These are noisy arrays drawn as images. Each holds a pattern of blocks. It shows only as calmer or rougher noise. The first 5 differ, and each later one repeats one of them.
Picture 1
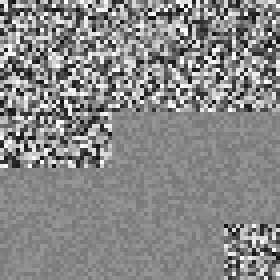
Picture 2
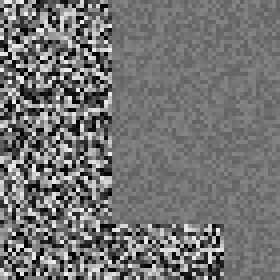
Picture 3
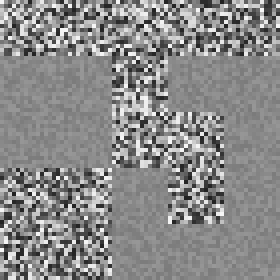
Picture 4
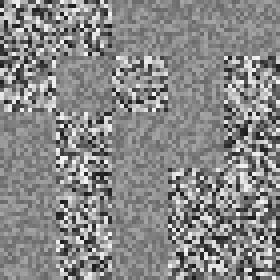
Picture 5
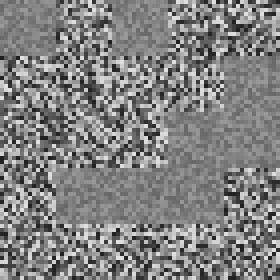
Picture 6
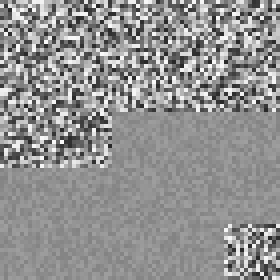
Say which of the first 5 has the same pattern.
1
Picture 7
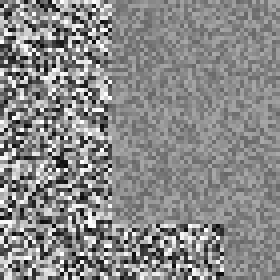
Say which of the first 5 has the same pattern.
2
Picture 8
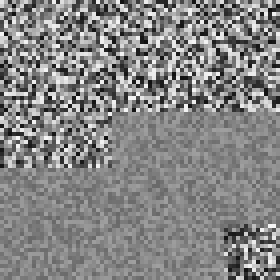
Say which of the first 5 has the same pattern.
1
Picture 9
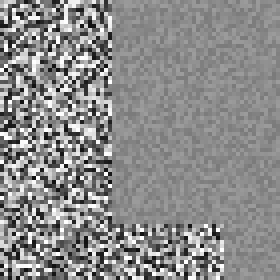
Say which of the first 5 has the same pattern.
2
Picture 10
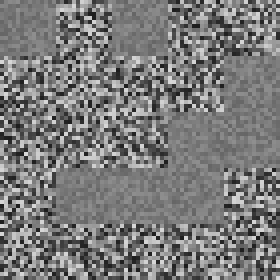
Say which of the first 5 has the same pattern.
5
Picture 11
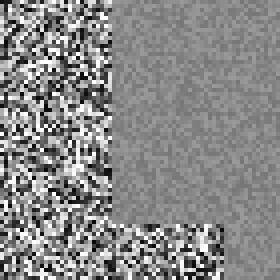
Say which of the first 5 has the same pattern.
2
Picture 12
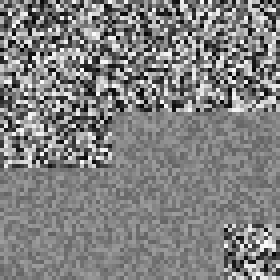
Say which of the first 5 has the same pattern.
1
